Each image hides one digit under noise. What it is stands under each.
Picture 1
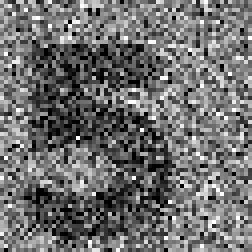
5
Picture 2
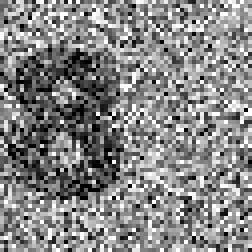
8
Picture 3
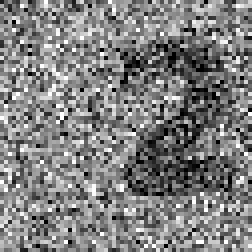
2
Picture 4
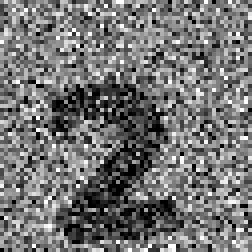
2
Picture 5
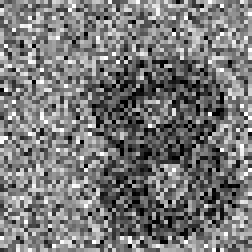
8
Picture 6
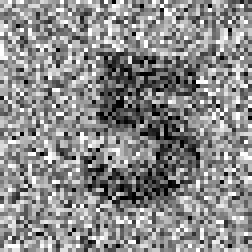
5
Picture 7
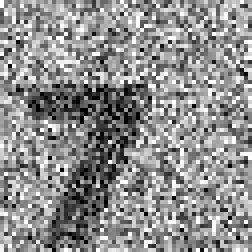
7
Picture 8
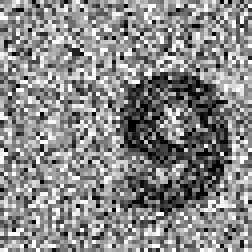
9
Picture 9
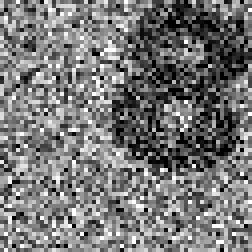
8
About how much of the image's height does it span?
two thirds
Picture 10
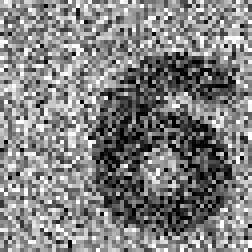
6
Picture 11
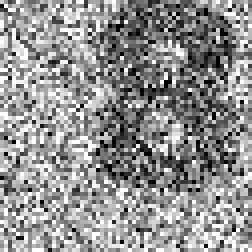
8
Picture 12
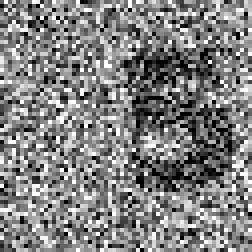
5
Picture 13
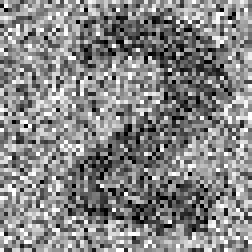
2
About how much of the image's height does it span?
nearly all
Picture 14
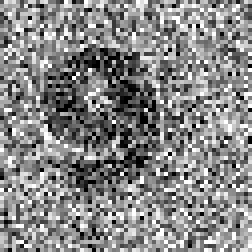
9
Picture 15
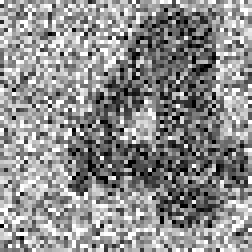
4
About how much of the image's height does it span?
nearly all
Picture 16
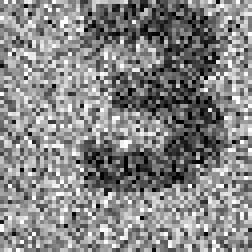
3
